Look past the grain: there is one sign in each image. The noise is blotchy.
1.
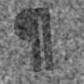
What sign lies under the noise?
pilcrow
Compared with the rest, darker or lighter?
darker
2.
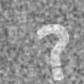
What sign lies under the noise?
question mark
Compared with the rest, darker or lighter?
lighter
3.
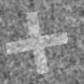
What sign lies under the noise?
plus sign
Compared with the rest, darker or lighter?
lighter
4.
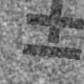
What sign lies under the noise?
plus-minus sign
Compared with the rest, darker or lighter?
darker
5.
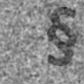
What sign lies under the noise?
section sign
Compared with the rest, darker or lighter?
darker
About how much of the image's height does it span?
two thirds
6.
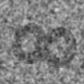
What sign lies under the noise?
infinity sign
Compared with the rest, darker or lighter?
darker
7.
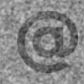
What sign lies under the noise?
at sign
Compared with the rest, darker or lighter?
darker
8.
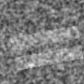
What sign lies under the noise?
equals sign
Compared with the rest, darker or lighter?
lighter
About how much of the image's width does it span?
nearly all
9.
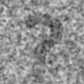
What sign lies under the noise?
question mark
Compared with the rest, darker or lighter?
darker
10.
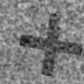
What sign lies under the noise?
plus sign
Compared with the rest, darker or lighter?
darker
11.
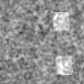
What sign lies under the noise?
colon
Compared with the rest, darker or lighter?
lighter
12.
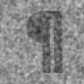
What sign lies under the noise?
pilcrow
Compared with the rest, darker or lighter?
darker
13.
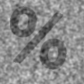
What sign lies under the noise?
percent sign
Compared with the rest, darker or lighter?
darker
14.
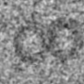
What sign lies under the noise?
infinity sign
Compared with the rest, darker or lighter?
darker
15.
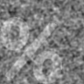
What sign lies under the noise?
percent sign
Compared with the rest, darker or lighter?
lighter
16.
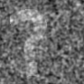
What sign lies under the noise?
question mark
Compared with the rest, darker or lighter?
lighter
